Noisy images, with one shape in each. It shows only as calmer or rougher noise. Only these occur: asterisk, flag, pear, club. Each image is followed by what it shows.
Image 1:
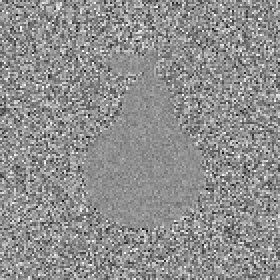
pear
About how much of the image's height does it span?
two thirds
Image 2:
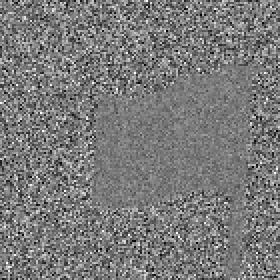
flag
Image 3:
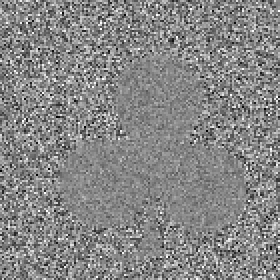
club
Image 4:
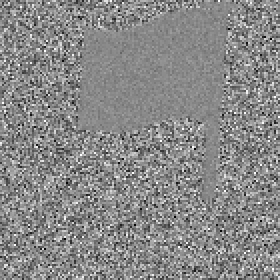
flag
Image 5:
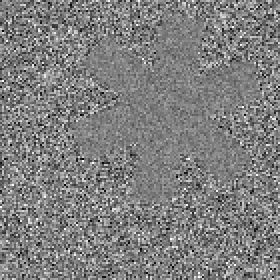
asterisk
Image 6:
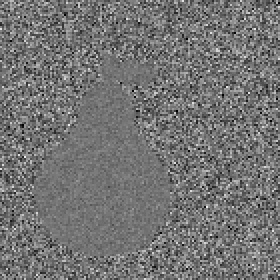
pear
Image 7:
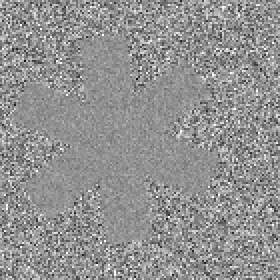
asterisk
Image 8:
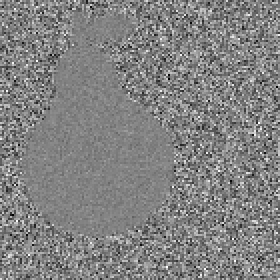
pear
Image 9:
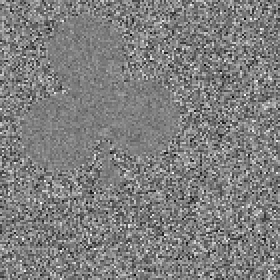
club
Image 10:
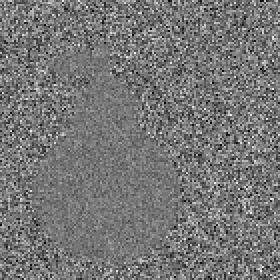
pear
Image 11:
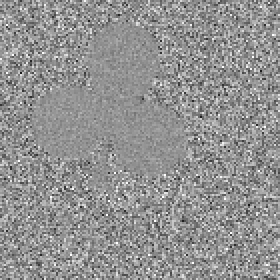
club
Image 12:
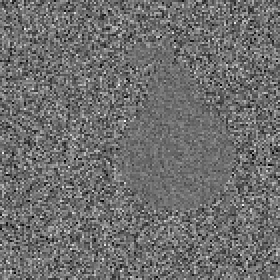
pear
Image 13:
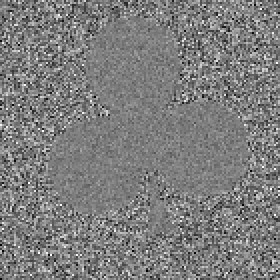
club
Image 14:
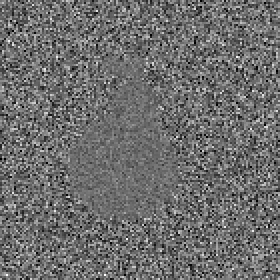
pear
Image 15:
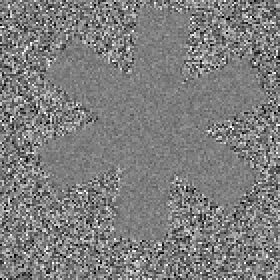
asterisk
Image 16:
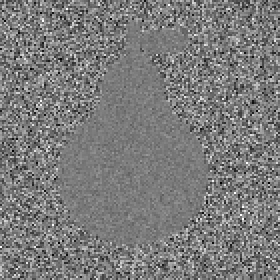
pear
